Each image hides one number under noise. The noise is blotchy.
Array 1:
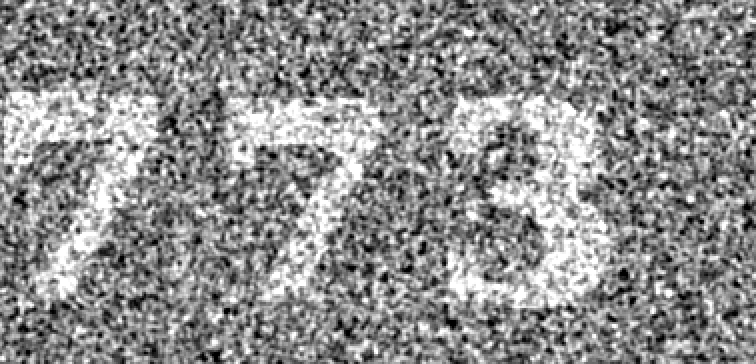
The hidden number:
773
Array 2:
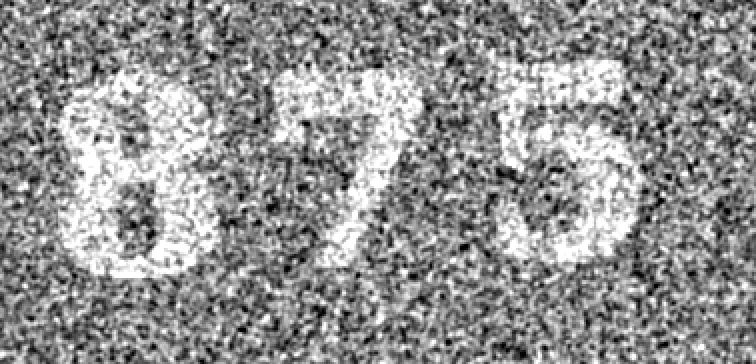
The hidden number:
875
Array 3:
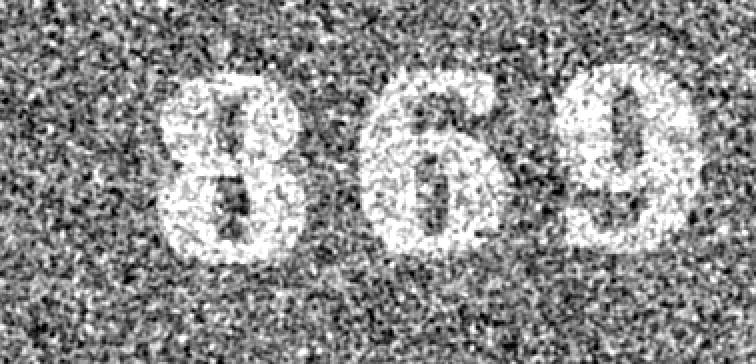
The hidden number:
869
